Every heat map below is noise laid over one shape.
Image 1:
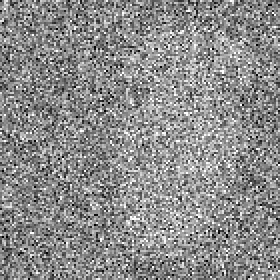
light footprint
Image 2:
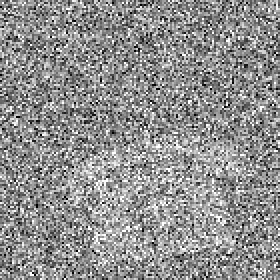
light telephone
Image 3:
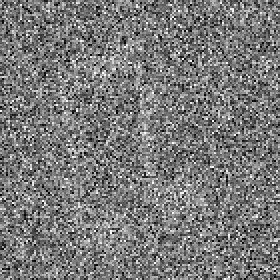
light pair of musical notes
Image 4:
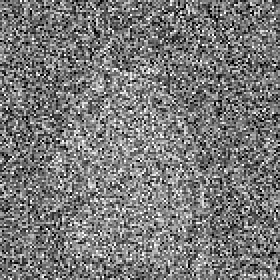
light chess knight
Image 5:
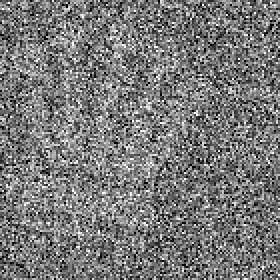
light chess queen
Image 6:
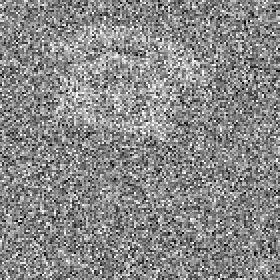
light telephone
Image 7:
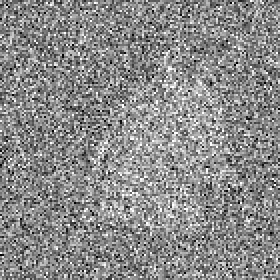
light chess knight
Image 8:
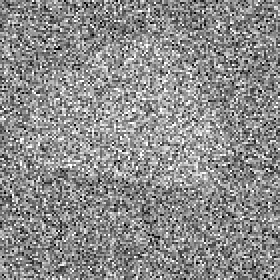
light cloud
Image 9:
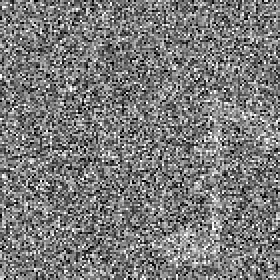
light musical note
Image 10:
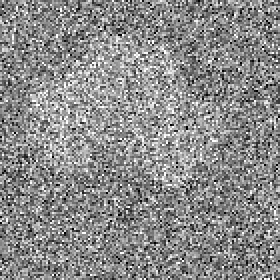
light car
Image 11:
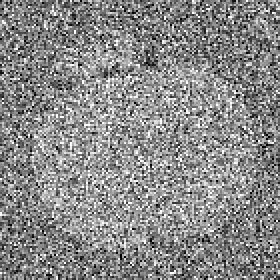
light apple
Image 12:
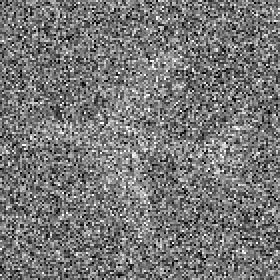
light airplane
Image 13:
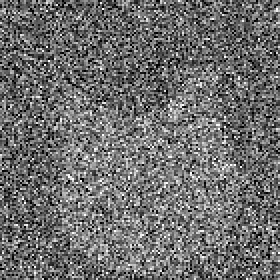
light cat's head
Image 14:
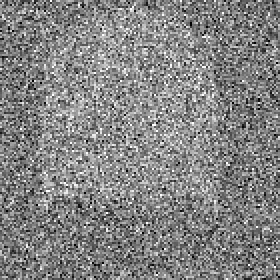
light ghost
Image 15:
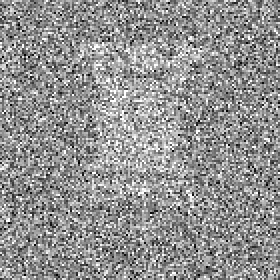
light chess rook
